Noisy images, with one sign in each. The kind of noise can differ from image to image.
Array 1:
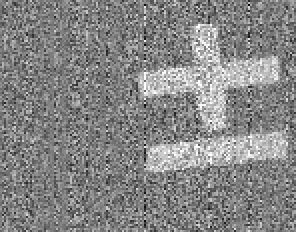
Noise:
columns of uneven size
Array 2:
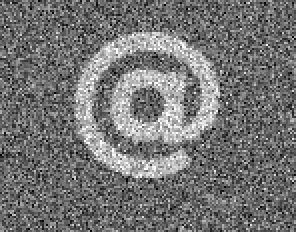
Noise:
independent entries
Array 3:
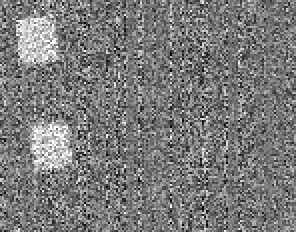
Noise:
columns of uneven size
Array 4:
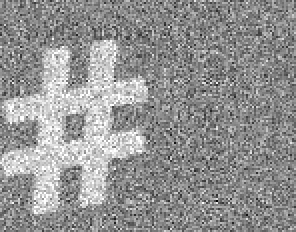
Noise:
low rank plus noise
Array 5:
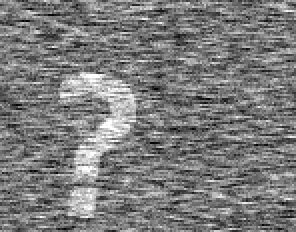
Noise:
streaked along the rows
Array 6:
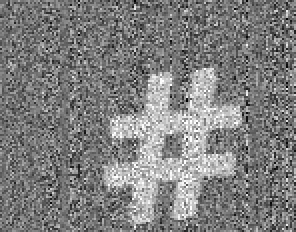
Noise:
columns of uneven size
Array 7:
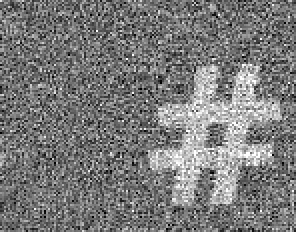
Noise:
low rank plus noise
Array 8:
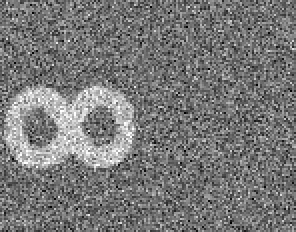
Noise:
independent entries
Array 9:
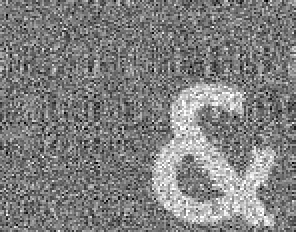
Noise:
low rank plus noise
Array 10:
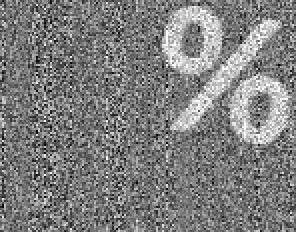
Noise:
columns of uneven size
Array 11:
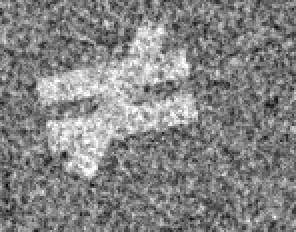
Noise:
blotchy
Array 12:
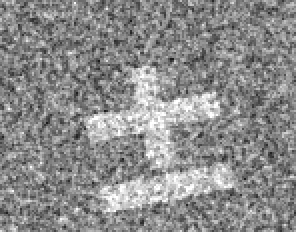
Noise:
blotchy
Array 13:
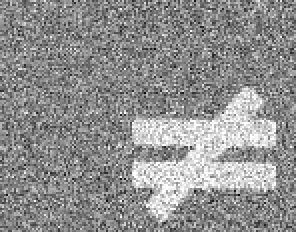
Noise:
low rank plus noise
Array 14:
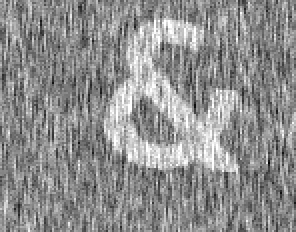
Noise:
streaked along the columns
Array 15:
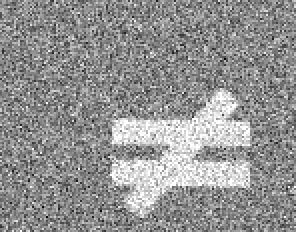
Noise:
independent entries
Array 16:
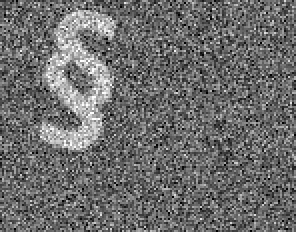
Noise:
independent entries
